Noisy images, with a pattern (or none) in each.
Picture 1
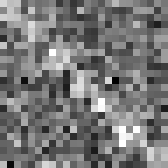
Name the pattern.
blocks along the diagonal
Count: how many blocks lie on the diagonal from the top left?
7
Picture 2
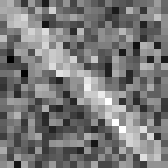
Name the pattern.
a diagonal band
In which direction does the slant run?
top left to bottom right
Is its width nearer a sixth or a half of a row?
a sixth
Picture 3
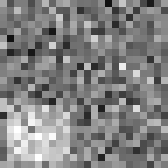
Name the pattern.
one block
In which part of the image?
bottom left
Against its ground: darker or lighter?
lighter
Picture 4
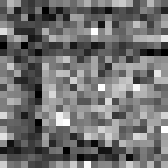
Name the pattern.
bands of rows crossing bands of columns
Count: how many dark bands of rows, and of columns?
3 and 1
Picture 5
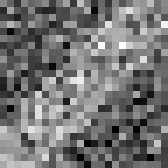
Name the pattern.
a diagonal band
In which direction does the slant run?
bottom left to top right
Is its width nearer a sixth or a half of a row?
a half
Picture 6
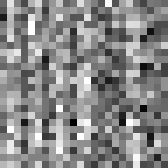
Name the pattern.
bands of columns
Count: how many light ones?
5
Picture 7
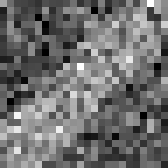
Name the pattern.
a diagonal band
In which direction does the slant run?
bottom left to top right
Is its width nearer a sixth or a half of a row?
a half
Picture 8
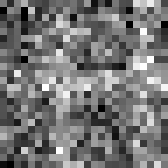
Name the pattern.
bands of rows crossing bands of columns
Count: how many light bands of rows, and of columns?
1 and 2
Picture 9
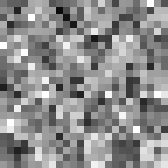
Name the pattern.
a checkerboard
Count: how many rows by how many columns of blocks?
5 by 6
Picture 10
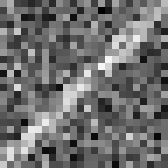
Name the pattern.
a diagonal band
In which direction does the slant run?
bottom left to top right
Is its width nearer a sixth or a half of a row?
a sixth
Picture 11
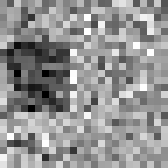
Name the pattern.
one block
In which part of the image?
middle left
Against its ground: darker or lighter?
darker
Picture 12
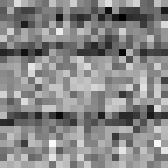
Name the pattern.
bands of rows
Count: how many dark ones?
3
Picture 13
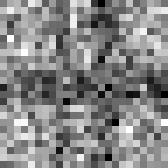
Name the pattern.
bands of rows crossing bands of columns
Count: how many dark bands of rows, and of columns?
1 and 2
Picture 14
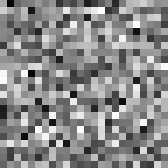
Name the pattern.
only noise
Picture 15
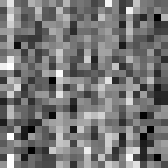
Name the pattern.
bands of columns
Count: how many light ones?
5
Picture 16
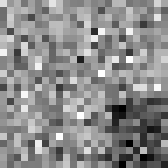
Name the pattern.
one block
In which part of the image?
bottom right
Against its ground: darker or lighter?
darker
